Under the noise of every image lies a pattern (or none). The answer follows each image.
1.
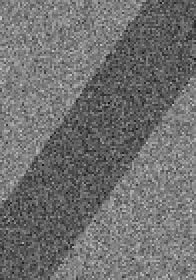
a diagonal band
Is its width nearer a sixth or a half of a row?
a half
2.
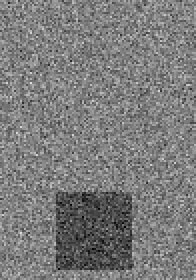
one block
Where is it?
bottom middle
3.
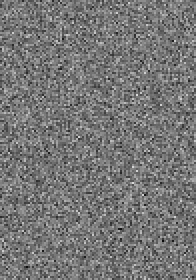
only noise
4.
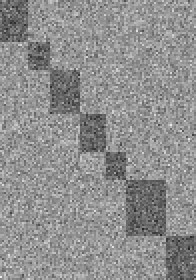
blocks along the diagonal
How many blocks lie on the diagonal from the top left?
7
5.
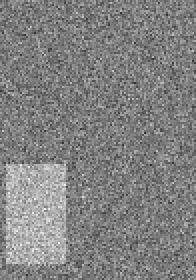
one block
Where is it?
bottom left
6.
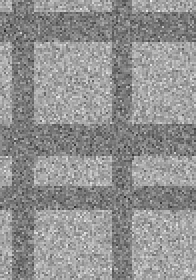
bands of rows crossing bands of columns
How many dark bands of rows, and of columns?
3 and 2
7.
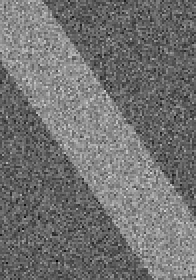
a diagonal band
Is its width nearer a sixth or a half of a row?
a half
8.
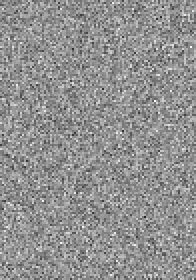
only noise
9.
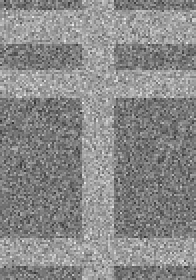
bands of rows crossing bands of columns
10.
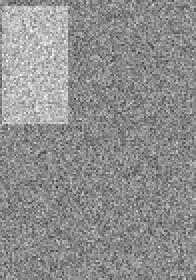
one block
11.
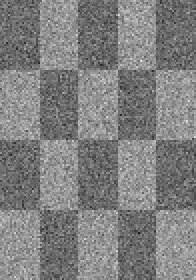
a checkerboard
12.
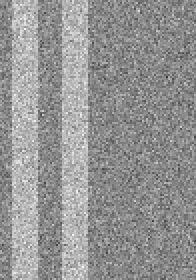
bands of columns
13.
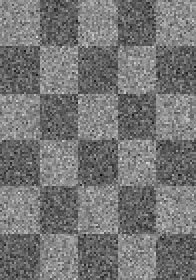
a checkerboard
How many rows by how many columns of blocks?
6 by 5
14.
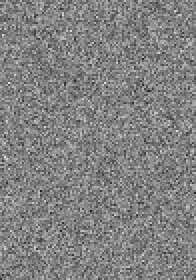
only noise
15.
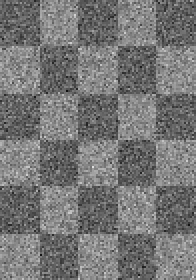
a checkerboard
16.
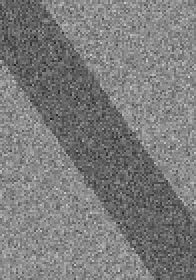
a diagonal band
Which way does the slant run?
top left to bottom right
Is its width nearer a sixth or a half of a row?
a half
